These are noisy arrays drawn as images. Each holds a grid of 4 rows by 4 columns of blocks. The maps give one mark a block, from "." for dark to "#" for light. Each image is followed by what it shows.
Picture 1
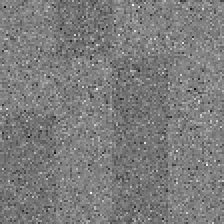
# . # #
# # . #
. # . #
. # . #
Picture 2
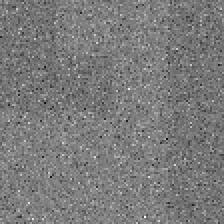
. # # .
. . # .
# # # .
# # # .
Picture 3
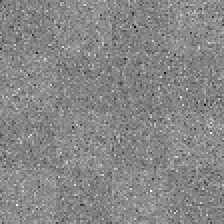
. # . #
# . . .
. # . #
# . # .
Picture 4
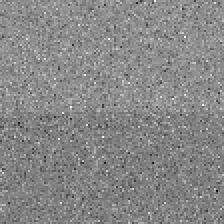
# # # #
# # # #
. . . .
. . . .
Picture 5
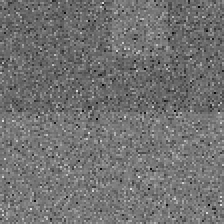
. . # .
. . . .
# # # #
# # # #
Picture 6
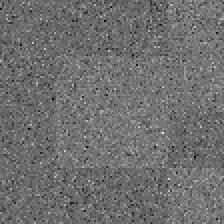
. . . #
. # # #
. # # .
. . . #
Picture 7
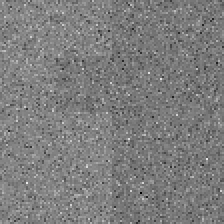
# # . .
# . . .
# # . .
# # . .
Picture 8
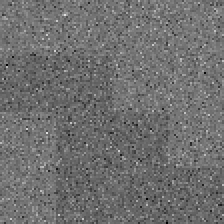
# # # #
. . # #
# . . #
# . . .
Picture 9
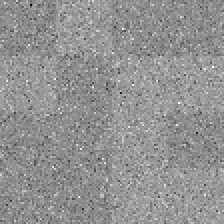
. # . .
# . # #
. . # .
. . # #
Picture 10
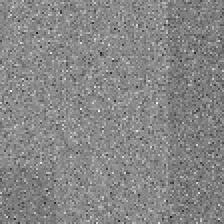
# # # .
# # # .
# # # .
. # # .
